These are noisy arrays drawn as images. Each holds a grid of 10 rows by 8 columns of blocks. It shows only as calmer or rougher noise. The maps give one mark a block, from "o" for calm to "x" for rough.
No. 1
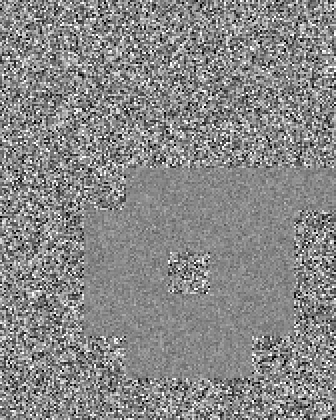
x x x x x x x x
x x x x x x x x
x x x x x x x x
x x x x x x x x
x x x o o o o o
x x o o o o o x
x x o o x o o x
x x o o o o o x
x x x o o o x x
x x x x x x x x
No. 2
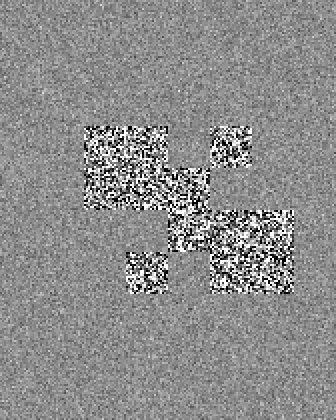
o o o o o o o o
o o o o o o o o
o o o o o o o o
o o x x o x o o
o o x x x o o o
o o o o x x x o
o o o x o x x o
o o o o o o o o
o o o o o o o o
o o o o o o o o
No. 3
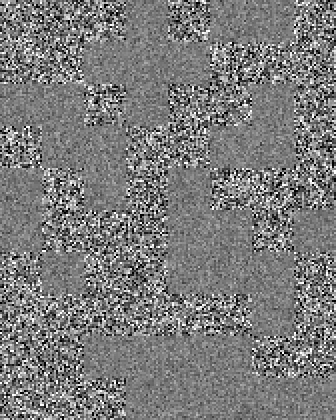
x x x o x o o x
x x o o o x x x
o o x o x x o x
x o o x x o o x
o x o x o x x x
o x x x o o x o
x o x x o o o x
x x x x x x o x
x x o o o o x x
x x x o o o o o
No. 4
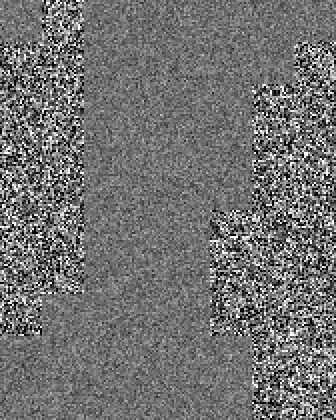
o x o o o o o o
x x o o o o o x
x x o o o o x x
x x o o o o x x
x x o o o o x x
x x o o o x x x
x x o o o x x x
x o o o o x x x
o o o o o o x x
o o o o o o x x
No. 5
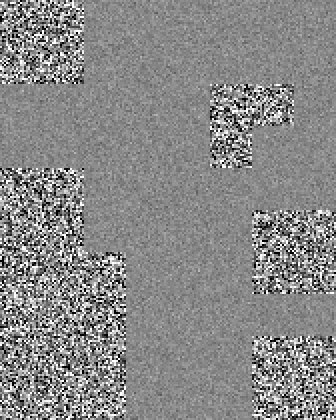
x x o o o o o o
x x o o o o o o
o o o o o x x o
o o o o o x o o
x x o o o o o o
x x o o o o x x
x x x o o o x x
x x x o o o o o
x x x o o o x x
x x x o o o x x
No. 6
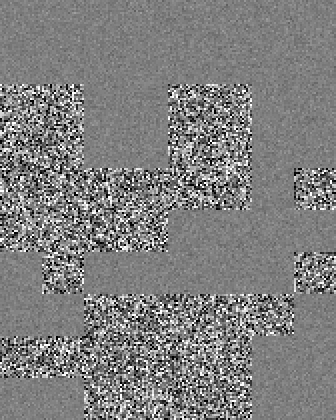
o o o o o o o o
o o o o o o o o
x x o o x x o o
x x o o x x o o
x x x x x x o x
x x x x o o o o
o x o o o o o x
o o x x x x x o
x x x x x x o o
o o x x x x o o
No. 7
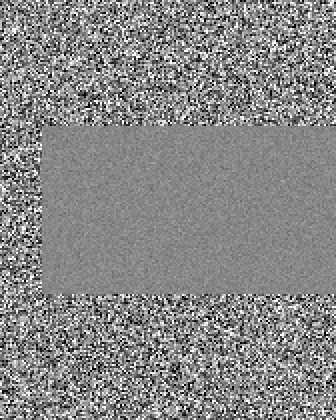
x x x x x x x x
x x x x x x x x
x x x x x x x x
x o o o o o o o
x o o o o o o o
x o o o o o o o
x o o o o o o o
x x x x x x x x
x x x x x x x x
x x x x x x x x
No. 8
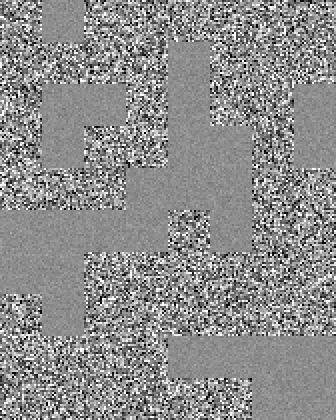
x o x x x x x x
x x x x o x x x
x o o x o x x o
x o x x o o x o
x x x o o o x x
o o o o x o x x
o o x x x x x x
x o x x x x x x
x x x x o o o o
x x x x x x o o
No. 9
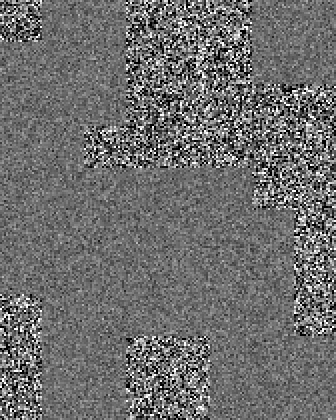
x o o x x x o o
o o o x x x o o
o o o x x x x x
o o x x x x x x
o o o o o o x x
o o o o o o o x
o o o o o o o x
x o o o o o o x
x o o x x o o o
x o o x x o o o
